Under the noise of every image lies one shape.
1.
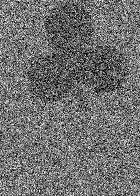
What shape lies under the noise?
club
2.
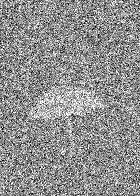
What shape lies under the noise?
umbrella
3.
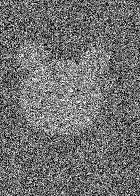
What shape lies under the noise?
bear's head
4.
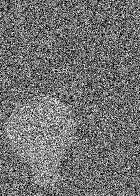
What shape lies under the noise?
light bulb
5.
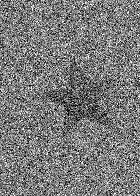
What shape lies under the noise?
star
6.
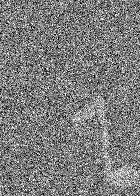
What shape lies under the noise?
musical note
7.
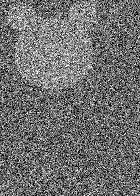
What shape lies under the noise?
bear's head
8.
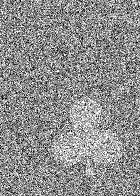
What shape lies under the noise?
club
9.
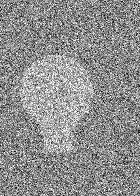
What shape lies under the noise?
light bulb
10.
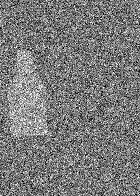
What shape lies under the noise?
bottle
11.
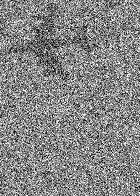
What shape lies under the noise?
airplane
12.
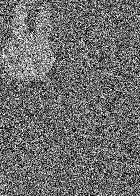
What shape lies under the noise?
rabbit's head
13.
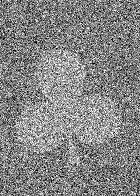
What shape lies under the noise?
club
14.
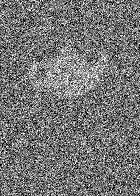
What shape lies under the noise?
teapot
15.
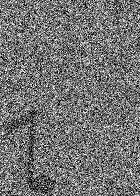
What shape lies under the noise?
musical note
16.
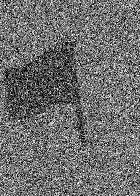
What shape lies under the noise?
flag
